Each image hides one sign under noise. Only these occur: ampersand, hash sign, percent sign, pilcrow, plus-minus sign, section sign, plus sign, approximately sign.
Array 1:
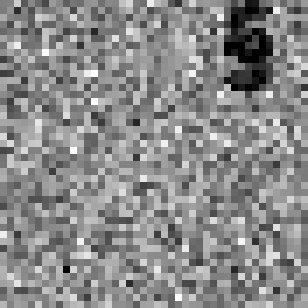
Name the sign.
section sign
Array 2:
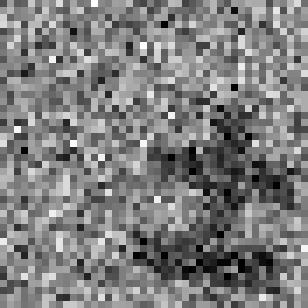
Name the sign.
plus-minus sign
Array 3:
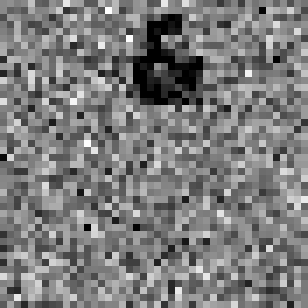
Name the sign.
ampersand
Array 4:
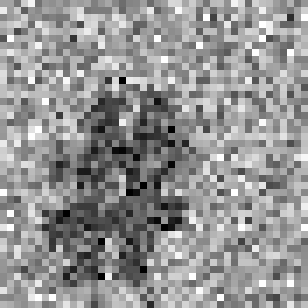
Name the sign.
hash sign
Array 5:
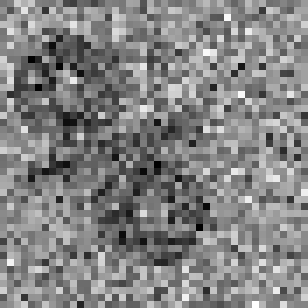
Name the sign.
percent sign
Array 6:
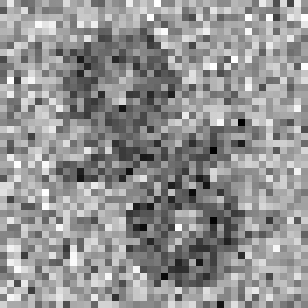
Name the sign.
percent sign
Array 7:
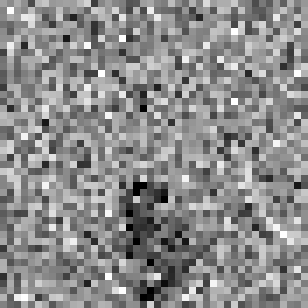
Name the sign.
section sign
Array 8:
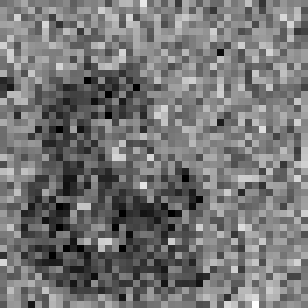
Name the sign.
ampersand
